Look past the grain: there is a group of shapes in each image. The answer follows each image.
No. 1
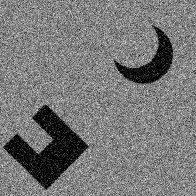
top right: crescent; bottom left: square with a notch
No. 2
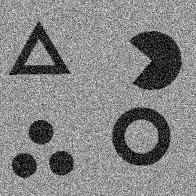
top left: triangle frame; top right: disc with a wedge cut out; bottom left: three dots; bottom right: ring
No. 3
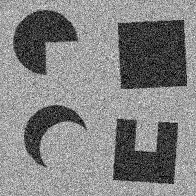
top left: disc with a wedge cut out; top right: square; bottom left: crescent; bottom right: square with a notch
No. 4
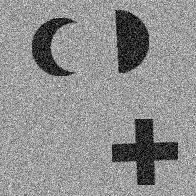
top left: crescent; top right: half disc; bottom right: cross
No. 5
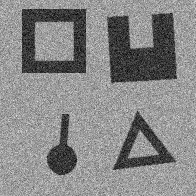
top left: square frame; top right: square with a notch; bottom left: lollipop; bottom right: triangle frame
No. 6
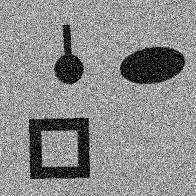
top left: lollipop; top right: ellipse; bottom left: square frame
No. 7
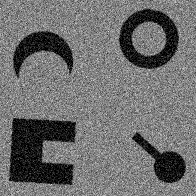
top left: crescent; top right: ring; bottom left: square with a notch; bottom right: lollipop
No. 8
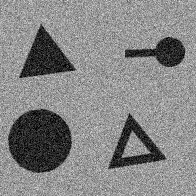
top left: triangle; top right: lollipop; bottom left: disc; bottom right: triangle frame
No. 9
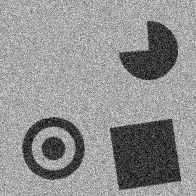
top right: disc with a wedge cut out; bottom left: bullseye; bottom right: square
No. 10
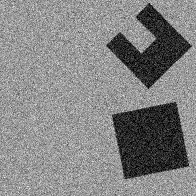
top right: square with a notch; bottom right: square
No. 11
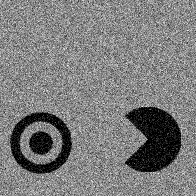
bottom left: bullseye; bottom right: disc with a wedge cut out
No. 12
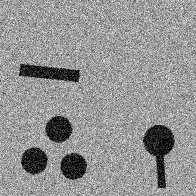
top left: bar; bottom left: three dots; bottom right: lollipop
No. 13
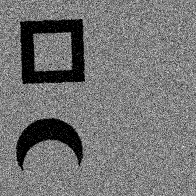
top left: square frame; bottom left: crescent
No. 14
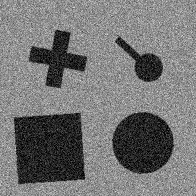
top left: cross; top right: lollipop; bottom left: square; bottom right: disc
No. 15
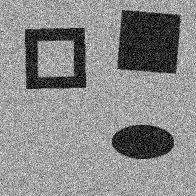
top left: square frame; top right: square; bottom right: ellipse
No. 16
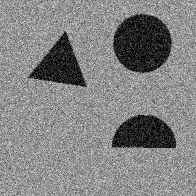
top left: triangle; top right: disc; bottom right: half disc
